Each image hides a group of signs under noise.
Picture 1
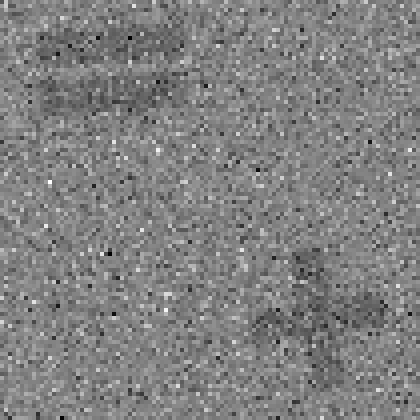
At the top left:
equals sign
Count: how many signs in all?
2
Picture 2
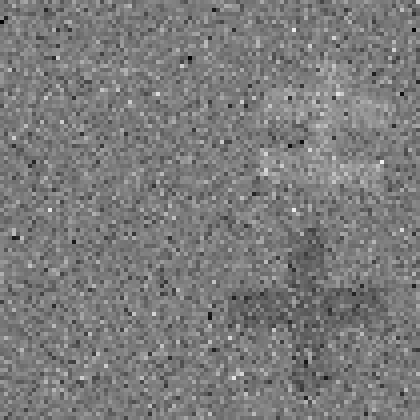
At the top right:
plus-minus sign
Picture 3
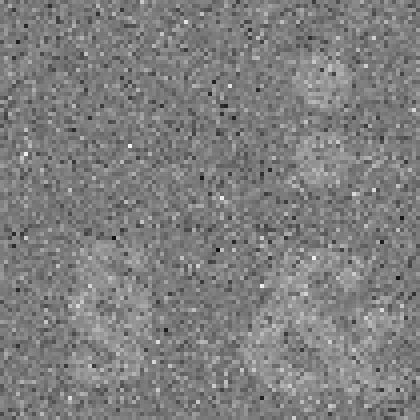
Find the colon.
top right
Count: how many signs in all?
3
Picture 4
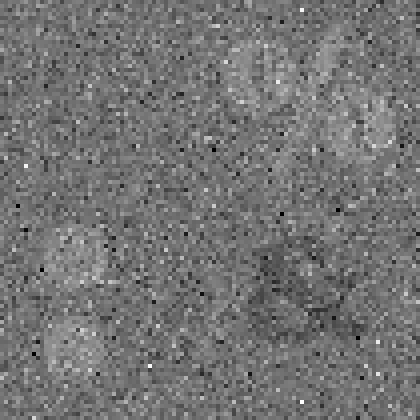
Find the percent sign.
top right
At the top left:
nothing
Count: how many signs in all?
3
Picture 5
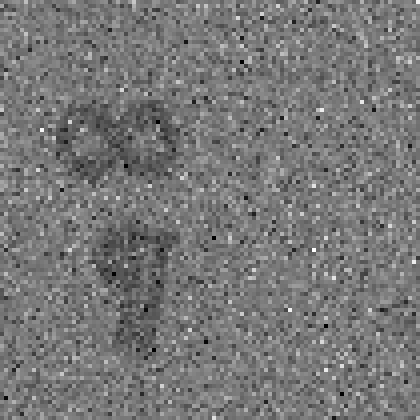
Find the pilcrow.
bottom left
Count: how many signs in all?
2
